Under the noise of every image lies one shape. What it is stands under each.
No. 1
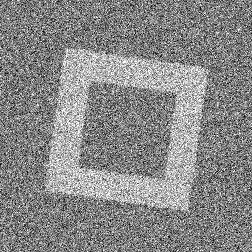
square frame
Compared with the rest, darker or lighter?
lighter
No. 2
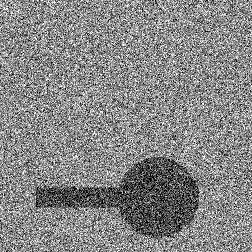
lollipop
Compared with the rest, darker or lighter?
darker
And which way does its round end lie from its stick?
right
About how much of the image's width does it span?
two thirds
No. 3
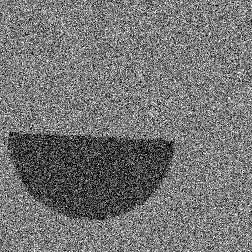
half disc
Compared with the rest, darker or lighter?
darker
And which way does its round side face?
down
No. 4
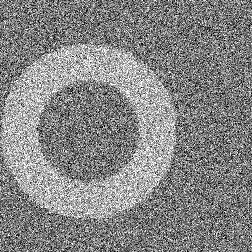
ring
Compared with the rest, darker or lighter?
lighter
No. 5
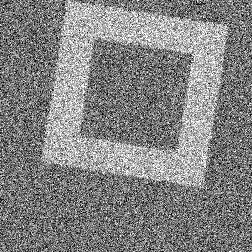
square frame
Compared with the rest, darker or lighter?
lighter
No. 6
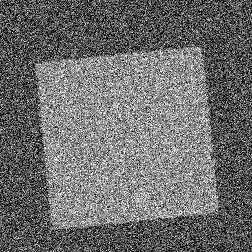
square
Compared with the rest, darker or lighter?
lighter
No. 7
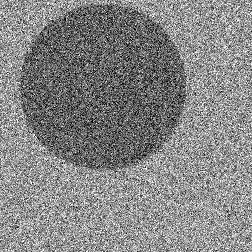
disc
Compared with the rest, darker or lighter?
darker
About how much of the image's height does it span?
two thirds
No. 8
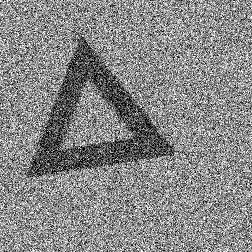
triangle frame
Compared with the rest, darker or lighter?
darker
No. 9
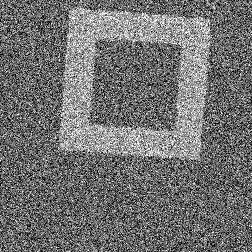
square frame
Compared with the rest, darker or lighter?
lighter
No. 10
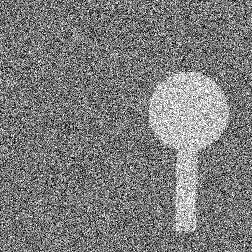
lollipop
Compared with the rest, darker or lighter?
lighter
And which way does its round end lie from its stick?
up
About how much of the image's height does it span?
two thirds
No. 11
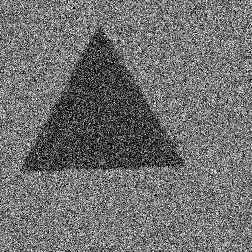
triangle
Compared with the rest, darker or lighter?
darker
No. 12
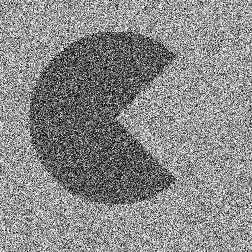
disc with a wedge cut out
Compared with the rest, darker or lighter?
darker
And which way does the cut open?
right
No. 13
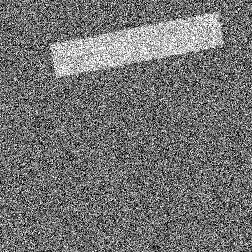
bar
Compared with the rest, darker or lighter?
lighter
